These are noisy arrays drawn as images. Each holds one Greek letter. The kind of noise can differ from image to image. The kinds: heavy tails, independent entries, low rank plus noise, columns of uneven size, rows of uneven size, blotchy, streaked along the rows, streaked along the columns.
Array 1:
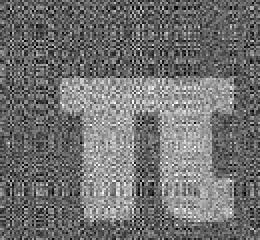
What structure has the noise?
low rank plus noise
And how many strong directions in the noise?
one
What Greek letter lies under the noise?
pi
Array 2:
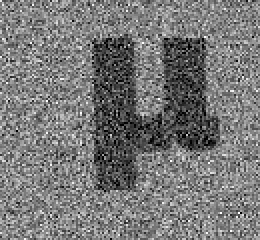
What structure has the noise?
low rank plus noise
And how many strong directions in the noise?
five to eight
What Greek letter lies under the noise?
mu
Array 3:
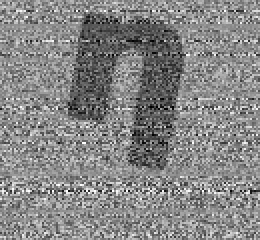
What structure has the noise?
rows of uneven size
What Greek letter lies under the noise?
eta
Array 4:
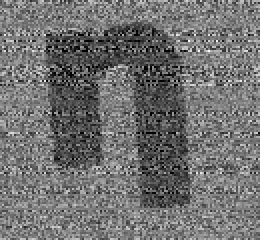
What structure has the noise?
rows of uneven size
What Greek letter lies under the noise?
eta
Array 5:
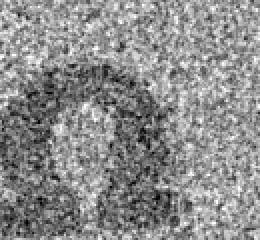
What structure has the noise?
blotchy
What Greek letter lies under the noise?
omega
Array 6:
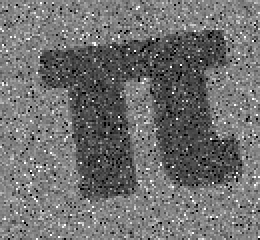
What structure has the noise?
heavy tails
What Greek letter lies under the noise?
pi
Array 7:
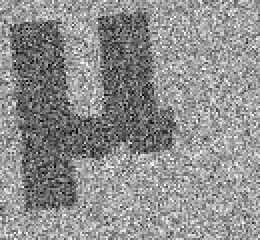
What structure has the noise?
independent entries
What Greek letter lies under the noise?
mu
